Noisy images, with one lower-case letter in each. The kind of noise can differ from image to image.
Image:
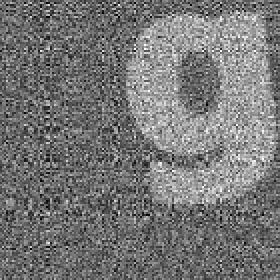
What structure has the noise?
low rank plus noise
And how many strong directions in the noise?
two
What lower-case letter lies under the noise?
g
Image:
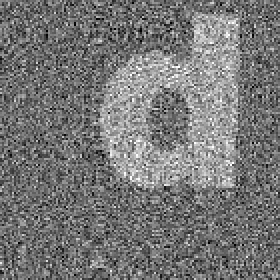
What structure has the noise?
low rank plus noise
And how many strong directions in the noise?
five to eight
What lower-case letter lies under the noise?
d
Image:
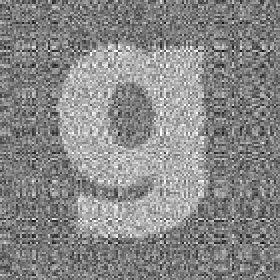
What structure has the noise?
low rank plus noise
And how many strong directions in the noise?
one
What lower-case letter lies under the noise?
g
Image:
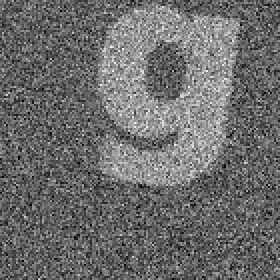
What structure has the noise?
independent entries
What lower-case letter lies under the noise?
g
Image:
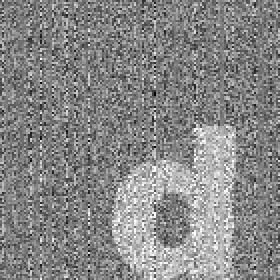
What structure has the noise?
columns of uneven size
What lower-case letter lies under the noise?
d
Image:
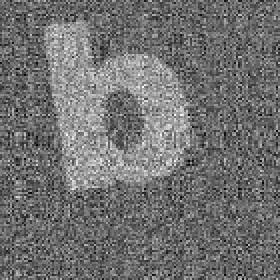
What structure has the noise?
low rank plus noise
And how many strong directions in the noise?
three or four
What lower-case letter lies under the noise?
b
